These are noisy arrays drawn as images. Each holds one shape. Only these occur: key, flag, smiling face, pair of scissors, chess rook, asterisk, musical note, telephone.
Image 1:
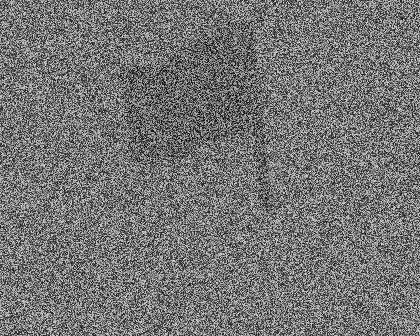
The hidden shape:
flag
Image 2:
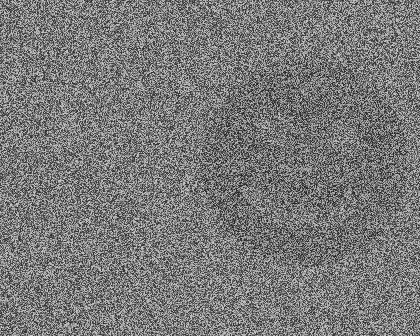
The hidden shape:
smiling face
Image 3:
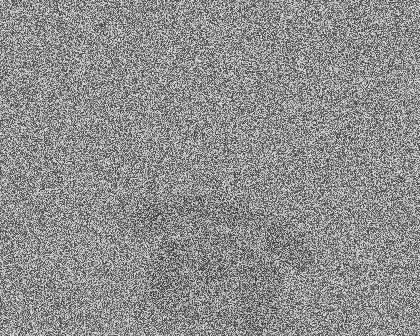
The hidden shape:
telephone
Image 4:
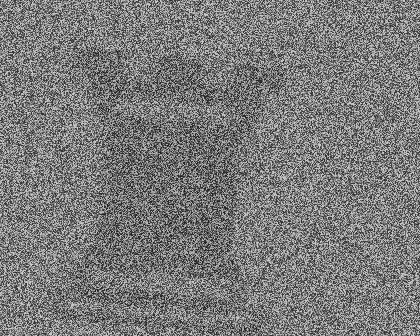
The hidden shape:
chess rook
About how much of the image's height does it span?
nearly all
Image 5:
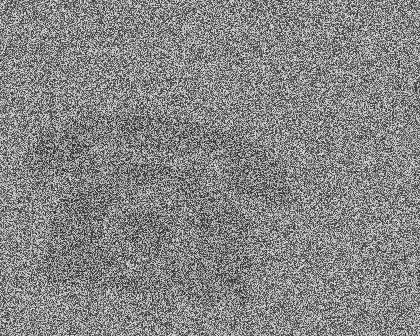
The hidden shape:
telephone
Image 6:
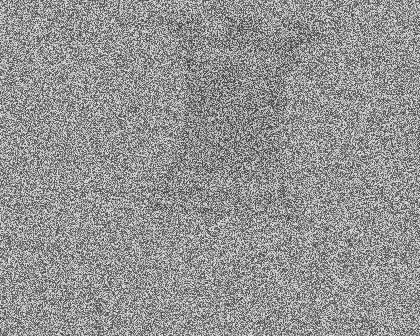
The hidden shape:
chess rook
